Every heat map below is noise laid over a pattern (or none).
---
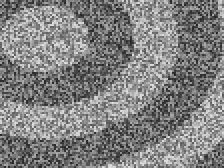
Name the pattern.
rings round one point
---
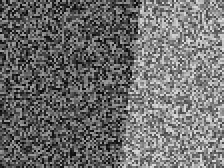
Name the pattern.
a sharp edge
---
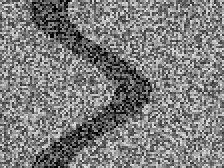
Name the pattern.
a wavy band
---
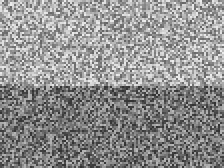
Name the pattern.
a sharp edge
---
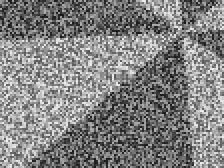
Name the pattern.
spokes from one point
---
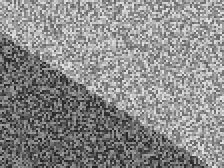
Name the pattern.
a sharp edge
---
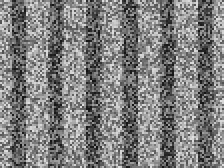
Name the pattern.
vertical stripes
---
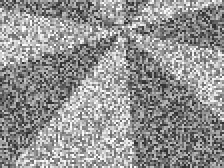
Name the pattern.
spokes from one point
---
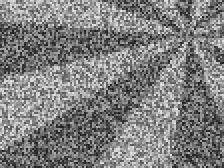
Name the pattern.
spokes from one point
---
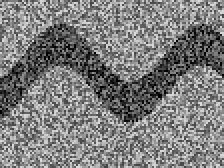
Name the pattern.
a wavy band
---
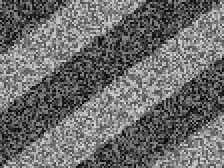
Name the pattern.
diagonal stripes
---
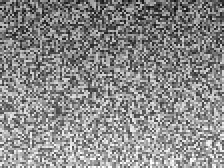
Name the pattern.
a smooth slope
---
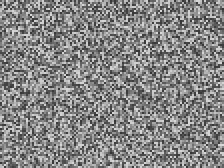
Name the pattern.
only noise
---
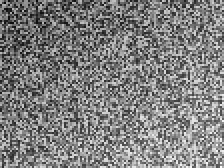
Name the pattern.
a smooth slope
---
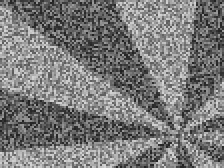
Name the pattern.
spokes from one point
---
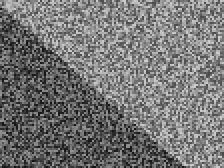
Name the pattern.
a sharp edge
